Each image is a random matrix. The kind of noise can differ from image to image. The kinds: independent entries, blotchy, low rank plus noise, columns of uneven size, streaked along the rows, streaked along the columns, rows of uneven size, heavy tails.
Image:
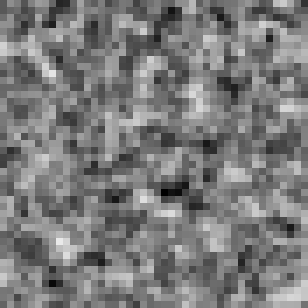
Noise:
blotchy
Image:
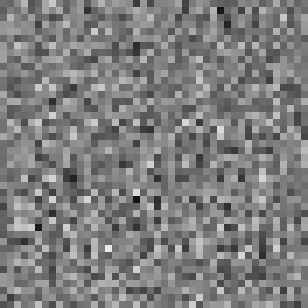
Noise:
low rank plus noise
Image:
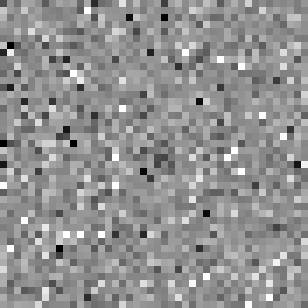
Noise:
heavy tails
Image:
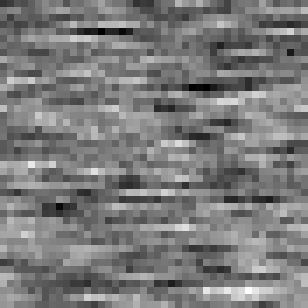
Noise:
streaked along the rows
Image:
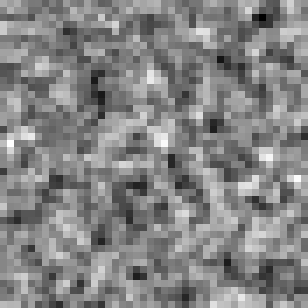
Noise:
blotchy
